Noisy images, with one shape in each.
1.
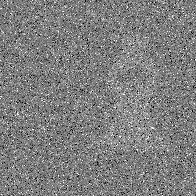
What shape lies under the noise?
chess bishop
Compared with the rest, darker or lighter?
lighter
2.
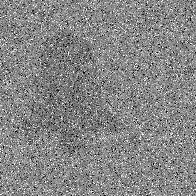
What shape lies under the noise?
bell
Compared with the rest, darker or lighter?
darker
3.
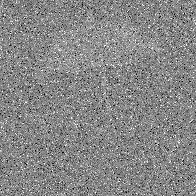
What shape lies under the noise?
umbrella
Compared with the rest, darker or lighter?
lighter
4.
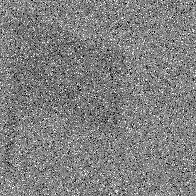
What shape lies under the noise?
flag
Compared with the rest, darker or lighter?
darker
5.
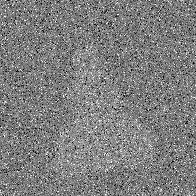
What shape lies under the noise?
chess pawn
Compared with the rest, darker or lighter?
lighter
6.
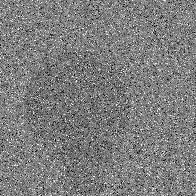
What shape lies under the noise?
light bulb
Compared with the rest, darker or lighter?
darker
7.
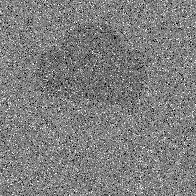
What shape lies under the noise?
cloud
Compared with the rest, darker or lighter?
darker
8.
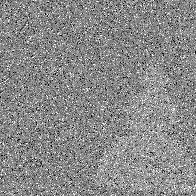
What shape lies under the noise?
chess pawn
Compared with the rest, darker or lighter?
lighter
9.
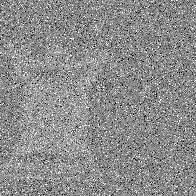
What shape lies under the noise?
chess rook
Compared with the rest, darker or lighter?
lighter
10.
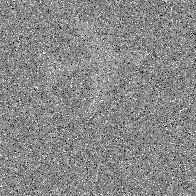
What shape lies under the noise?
airplane
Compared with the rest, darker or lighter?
lighter
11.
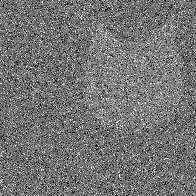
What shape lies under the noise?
cat's head
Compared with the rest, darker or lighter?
lighter
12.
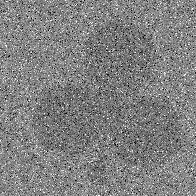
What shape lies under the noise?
club
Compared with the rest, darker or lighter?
darker
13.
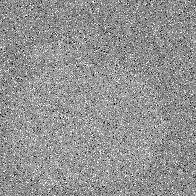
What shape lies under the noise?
apple
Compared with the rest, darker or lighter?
lighter
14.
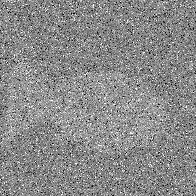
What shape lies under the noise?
fish
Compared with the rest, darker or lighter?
lighter
